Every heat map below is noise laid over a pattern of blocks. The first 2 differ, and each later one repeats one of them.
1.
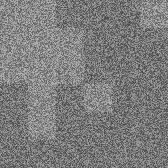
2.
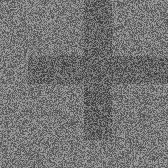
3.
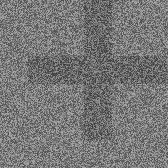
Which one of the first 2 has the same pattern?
2
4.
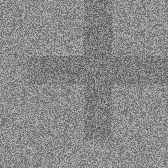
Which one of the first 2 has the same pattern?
2
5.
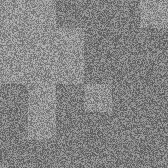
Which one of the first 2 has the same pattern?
1
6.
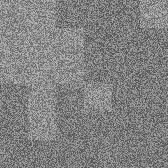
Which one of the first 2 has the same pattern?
1
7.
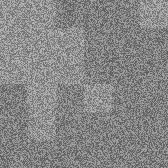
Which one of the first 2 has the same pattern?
1
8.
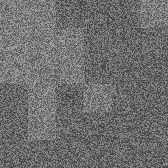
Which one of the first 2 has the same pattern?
1
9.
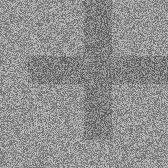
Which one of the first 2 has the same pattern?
2
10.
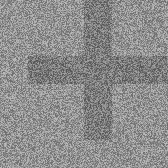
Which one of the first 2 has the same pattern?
2
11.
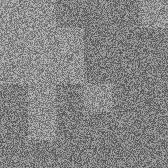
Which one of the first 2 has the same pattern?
1
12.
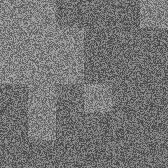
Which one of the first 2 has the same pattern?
1
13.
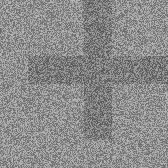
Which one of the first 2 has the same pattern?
2
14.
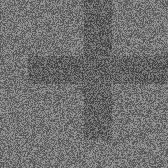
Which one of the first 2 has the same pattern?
2
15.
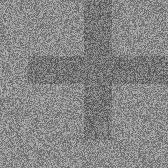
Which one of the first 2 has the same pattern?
2
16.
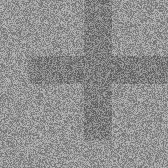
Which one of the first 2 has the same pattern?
2
